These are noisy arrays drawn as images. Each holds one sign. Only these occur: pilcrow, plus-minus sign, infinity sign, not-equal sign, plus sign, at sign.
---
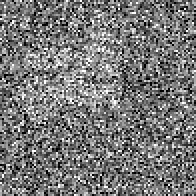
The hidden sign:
not-equal sign
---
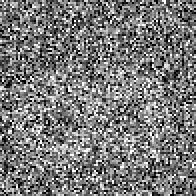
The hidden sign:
infinity sign
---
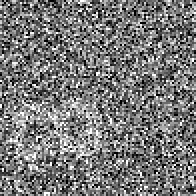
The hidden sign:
infinity sign
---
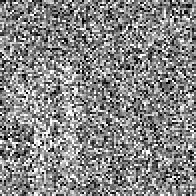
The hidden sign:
pilcrow
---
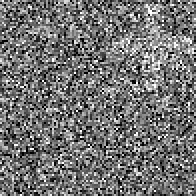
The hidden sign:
plus sign
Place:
top right
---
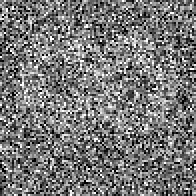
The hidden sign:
infinity sign
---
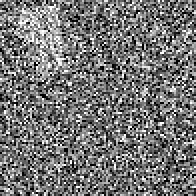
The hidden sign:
pilcrow
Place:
top left
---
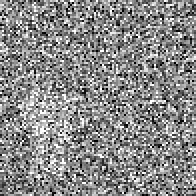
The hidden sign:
pilcrow
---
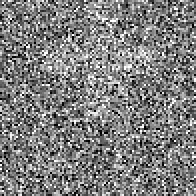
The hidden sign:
plus sign
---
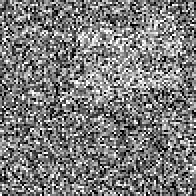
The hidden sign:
not-equal sign
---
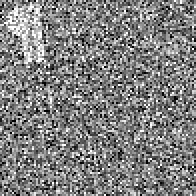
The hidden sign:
pilcrow
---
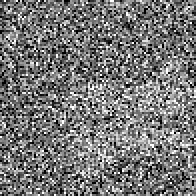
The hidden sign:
not-equal sign
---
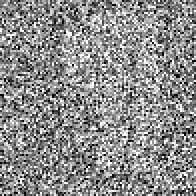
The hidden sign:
pilcrow
